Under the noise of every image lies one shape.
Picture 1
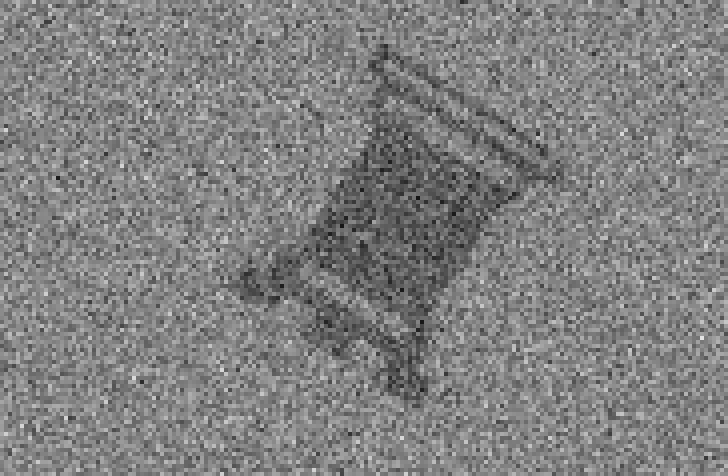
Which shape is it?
chess rook
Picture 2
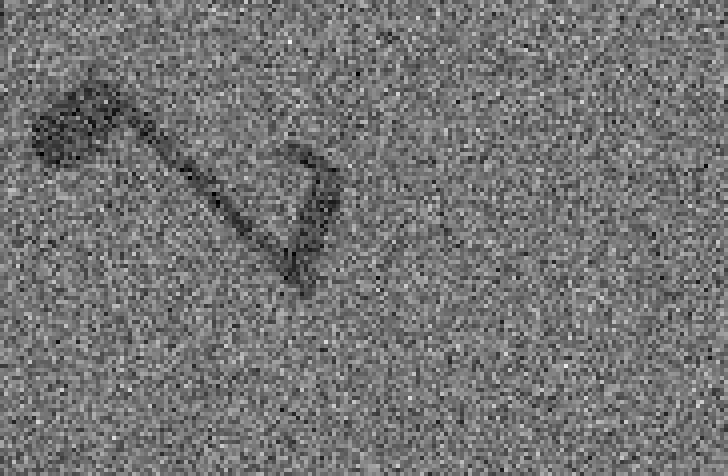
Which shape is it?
musical note
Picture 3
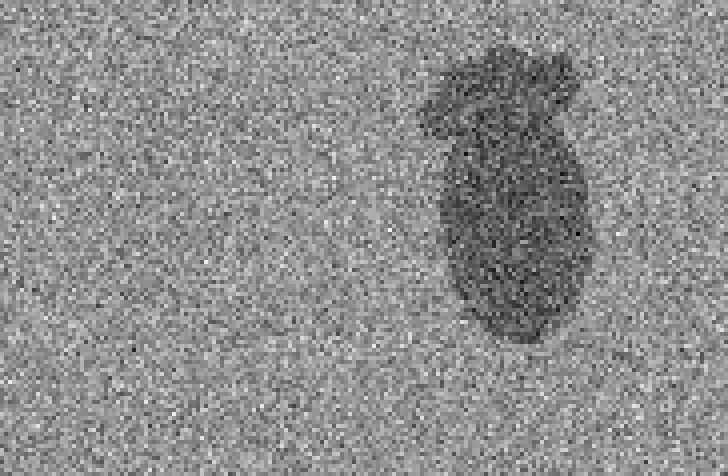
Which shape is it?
footprint
